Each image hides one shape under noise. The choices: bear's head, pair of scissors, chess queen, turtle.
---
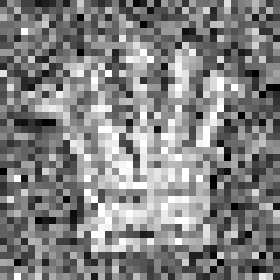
chess queen
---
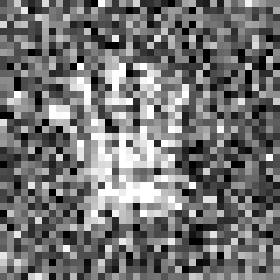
chess queen
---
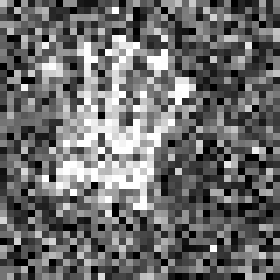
chess queen
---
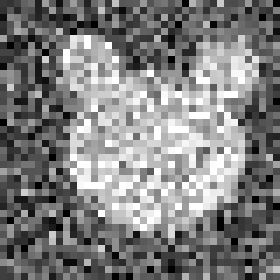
bear's head
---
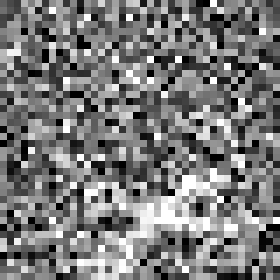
pair of scissors
